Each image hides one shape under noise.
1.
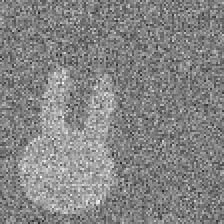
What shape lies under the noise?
rabbit's head
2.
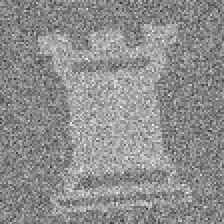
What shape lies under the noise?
chess rook
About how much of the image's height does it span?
nearly all
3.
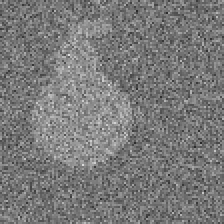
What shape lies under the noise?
pear
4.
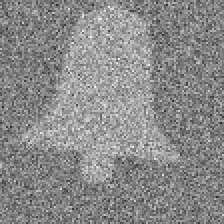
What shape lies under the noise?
bell
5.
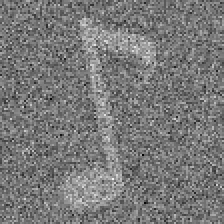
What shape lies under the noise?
musical note
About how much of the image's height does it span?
nearly all
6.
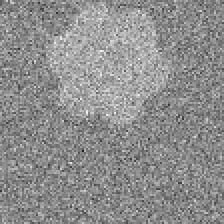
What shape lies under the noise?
flower
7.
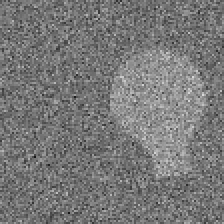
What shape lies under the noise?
light bulb
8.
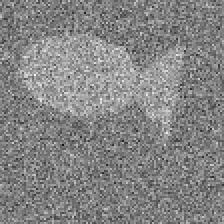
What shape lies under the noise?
fish
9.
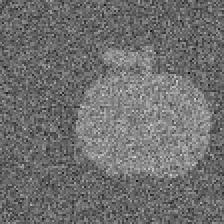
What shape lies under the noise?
apple
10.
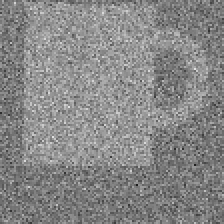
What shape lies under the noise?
cup
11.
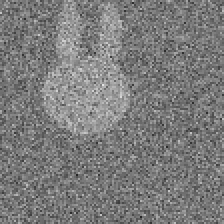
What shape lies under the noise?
rabbit's head
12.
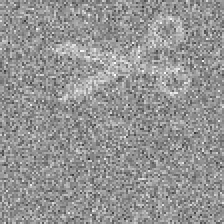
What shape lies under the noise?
pair of scissors
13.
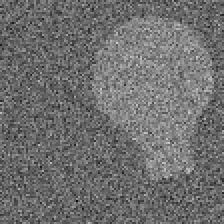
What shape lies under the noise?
light bulb
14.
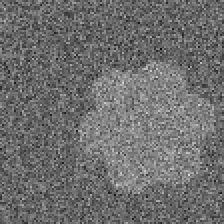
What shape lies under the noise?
flower
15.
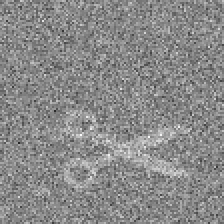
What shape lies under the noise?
pair of scissors
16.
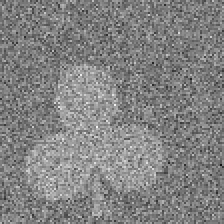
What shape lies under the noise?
club
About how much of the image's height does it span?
two thirds
